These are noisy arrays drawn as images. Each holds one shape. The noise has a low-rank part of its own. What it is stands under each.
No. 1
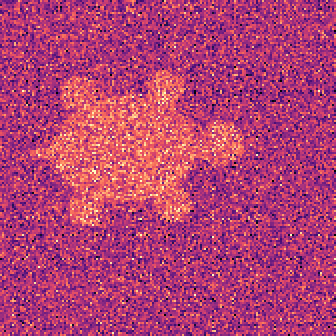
turtle
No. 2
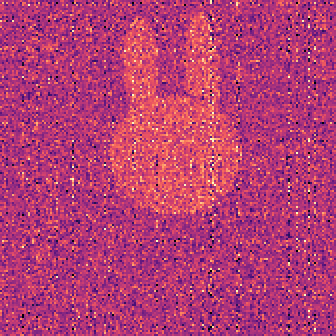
rabbit's head
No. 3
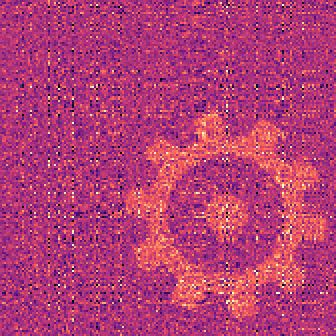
gear
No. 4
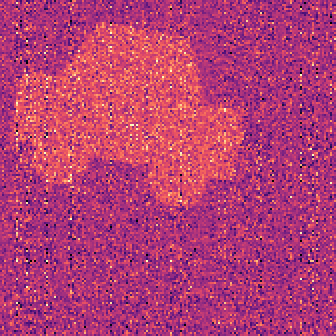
car
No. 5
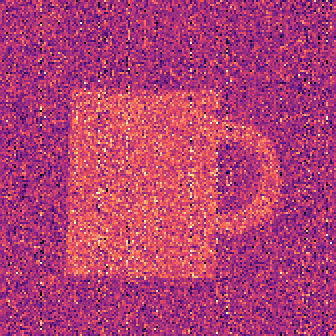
cup
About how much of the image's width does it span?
two thirds
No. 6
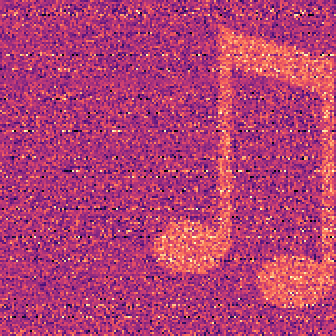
pair of musical notes
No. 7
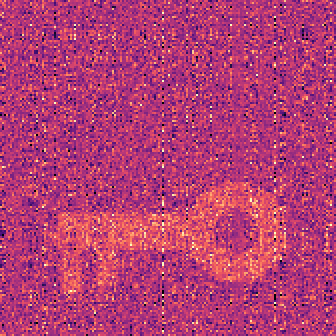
key
